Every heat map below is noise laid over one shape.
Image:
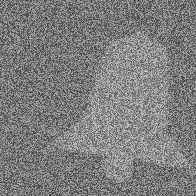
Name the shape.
bell
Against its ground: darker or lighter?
lighter
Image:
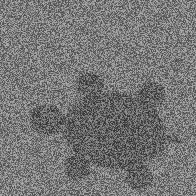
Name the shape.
turtle
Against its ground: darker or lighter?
darker
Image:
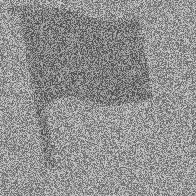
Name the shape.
flag
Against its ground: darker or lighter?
darker
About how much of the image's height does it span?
nearly all
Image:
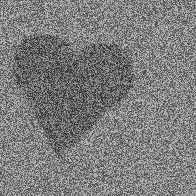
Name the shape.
heart
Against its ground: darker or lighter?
darker
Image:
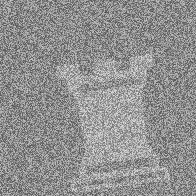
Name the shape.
chess rook
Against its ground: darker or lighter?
lighter
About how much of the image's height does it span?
two thirds
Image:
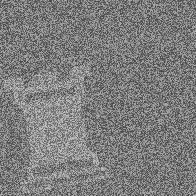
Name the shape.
chess rook
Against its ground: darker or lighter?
lighter
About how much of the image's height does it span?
two thirds
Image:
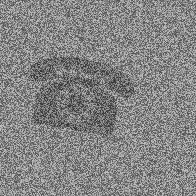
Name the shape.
telephone
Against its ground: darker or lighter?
darker
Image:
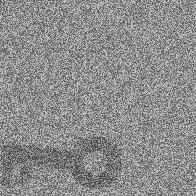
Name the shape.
key
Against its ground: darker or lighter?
darker
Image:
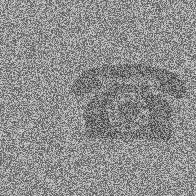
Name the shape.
telephone
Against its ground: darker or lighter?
darker
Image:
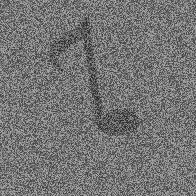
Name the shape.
musical note
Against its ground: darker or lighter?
darker
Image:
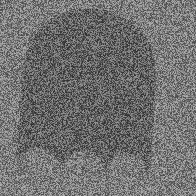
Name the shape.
ghost
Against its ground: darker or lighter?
darker
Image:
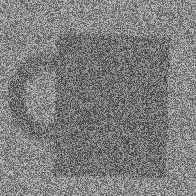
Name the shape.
cup
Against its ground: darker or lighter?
darker
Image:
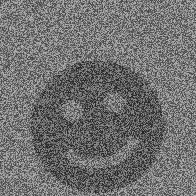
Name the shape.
smiling face
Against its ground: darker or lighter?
darker
